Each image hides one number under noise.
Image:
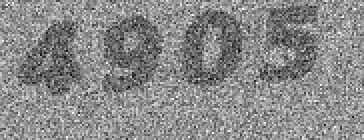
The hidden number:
4905
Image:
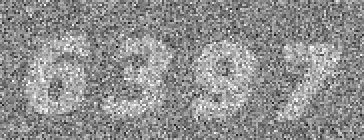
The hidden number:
6397
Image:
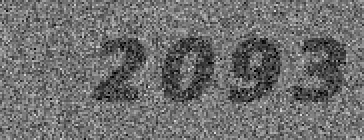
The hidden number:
2093
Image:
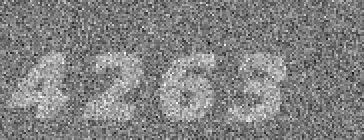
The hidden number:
4263
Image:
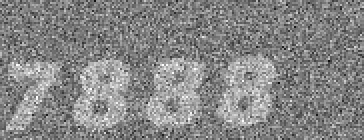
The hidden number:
7888
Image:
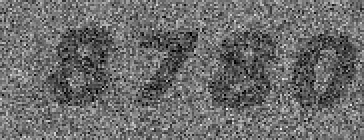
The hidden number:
8780
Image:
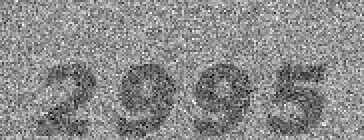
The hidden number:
2995
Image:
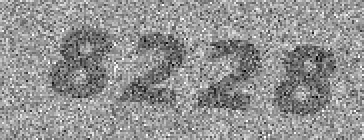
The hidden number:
8228
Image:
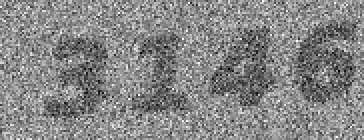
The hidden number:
3146
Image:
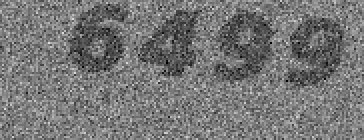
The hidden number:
6499
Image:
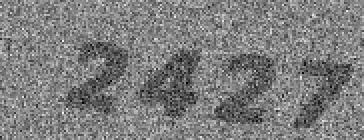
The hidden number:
2427
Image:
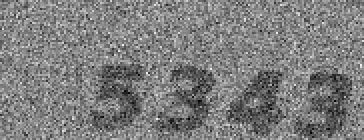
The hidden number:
5343
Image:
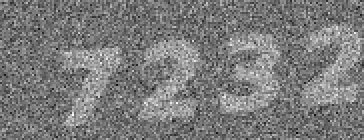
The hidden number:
7232
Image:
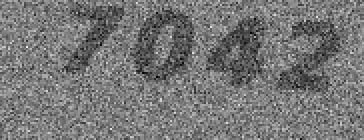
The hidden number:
7042
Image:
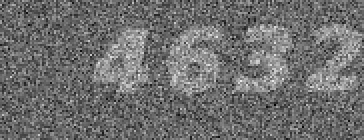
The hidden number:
4632
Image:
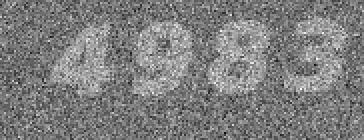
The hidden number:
4983
